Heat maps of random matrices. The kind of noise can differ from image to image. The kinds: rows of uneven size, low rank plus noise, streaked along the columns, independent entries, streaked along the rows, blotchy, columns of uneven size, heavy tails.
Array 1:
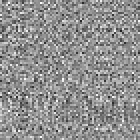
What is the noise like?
low rank plus noise
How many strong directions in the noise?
three or four
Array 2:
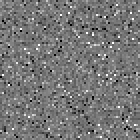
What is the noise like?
heavy tails
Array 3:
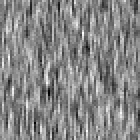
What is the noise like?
streaked along the columns
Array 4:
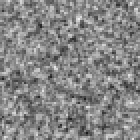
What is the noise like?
blotchy
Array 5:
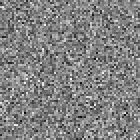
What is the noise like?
independent entries
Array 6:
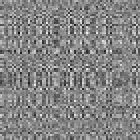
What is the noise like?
low rank plus noise
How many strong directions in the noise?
one
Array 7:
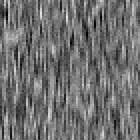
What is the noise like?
streaked along the columns
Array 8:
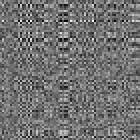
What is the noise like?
low rank plus noise
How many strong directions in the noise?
one
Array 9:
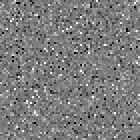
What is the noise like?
heavy tails
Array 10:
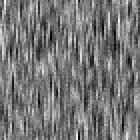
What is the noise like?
streaked along the columns
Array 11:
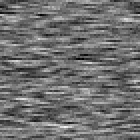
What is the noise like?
streaked along the rows
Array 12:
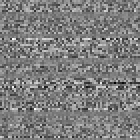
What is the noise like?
rows of uneven size
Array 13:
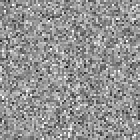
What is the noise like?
independent entries
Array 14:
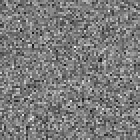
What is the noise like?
independent entries
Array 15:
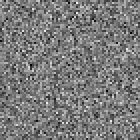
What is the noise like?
independent entries
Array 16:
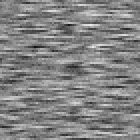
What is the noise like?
streaked along the rows
